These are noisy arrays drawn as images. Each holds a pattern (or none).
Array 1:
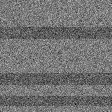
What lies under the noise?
bands of rows
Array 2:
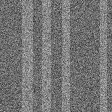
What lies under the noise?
bands of columns
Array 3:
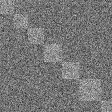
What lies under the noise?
blocks along the diagonal
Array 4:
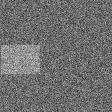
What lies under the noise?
one block
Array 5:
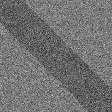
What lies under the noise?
a diagonal band
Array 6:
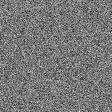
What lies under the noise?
only noise
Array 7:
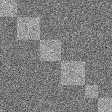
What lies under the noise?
blocks along the diagonal
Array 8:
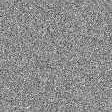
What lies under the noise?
only noise
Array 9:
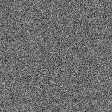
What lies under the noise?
only noise
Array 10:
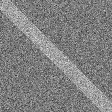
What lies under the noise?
a diagonal band
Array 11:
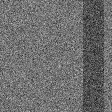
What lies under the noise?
one band of columns
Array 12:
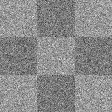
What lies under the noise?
a checkerboard
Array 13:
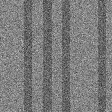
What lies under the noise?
bands of columns
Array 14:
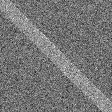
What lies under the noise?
a diagonal band
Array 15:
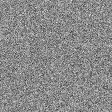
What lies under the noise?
only noise
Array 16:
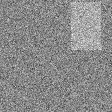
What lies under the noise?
one block
